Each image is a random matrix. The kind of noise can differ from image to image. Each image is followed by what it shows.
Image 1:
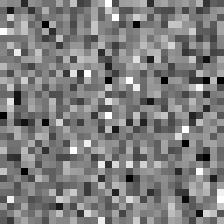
heavy tails
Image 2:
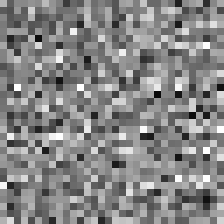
low rank plus noise
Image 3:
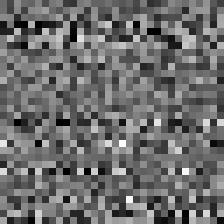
rows of uneven size
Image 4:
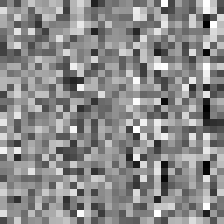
columns of uneven size
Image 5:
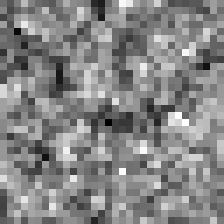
blotchy
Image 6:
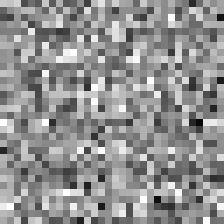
low rank plus noise
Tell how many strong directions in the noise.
three or four
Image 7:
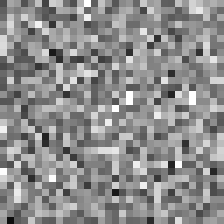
independent entries
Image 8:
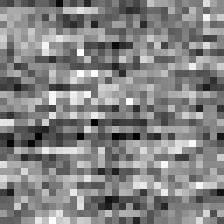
streaked along the rows
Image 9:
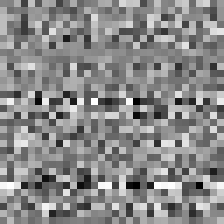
rows of uneven size
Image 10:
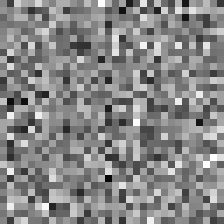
low rank plus noise
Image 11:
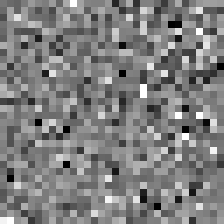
heavy tails
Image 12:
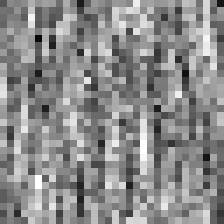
streaked along the columns
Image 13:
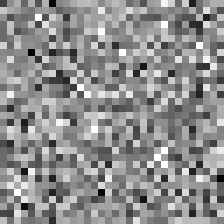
low rank plus noise
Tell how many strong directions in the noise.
five to eight
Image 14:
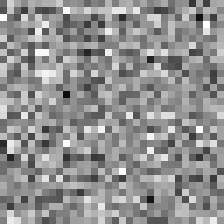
low rank plus noise
